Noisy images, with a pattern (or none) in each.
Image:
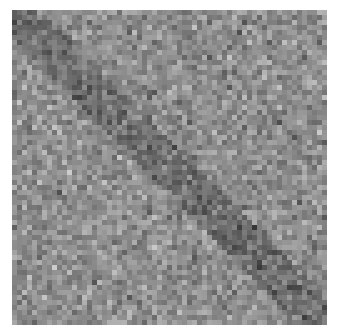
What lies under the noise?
a diagonal band
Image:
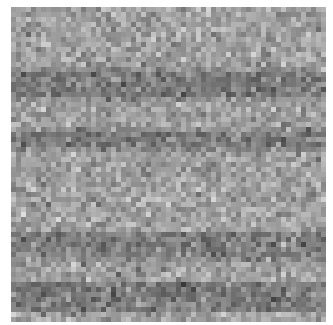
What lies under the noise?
bands of rows
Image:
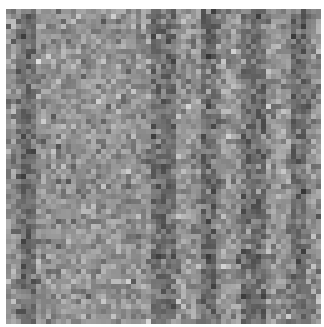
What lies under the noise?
bands of columns
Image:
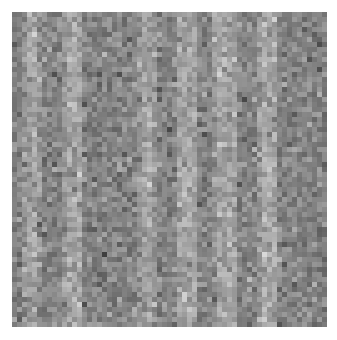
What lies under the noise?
bands of columns
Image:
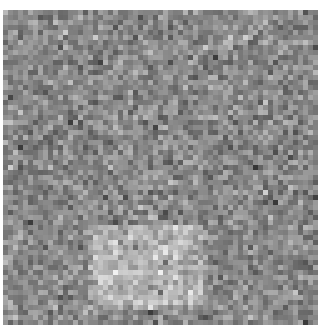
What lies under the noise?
one block
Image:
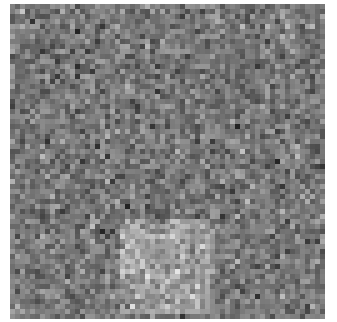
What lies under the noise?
one block
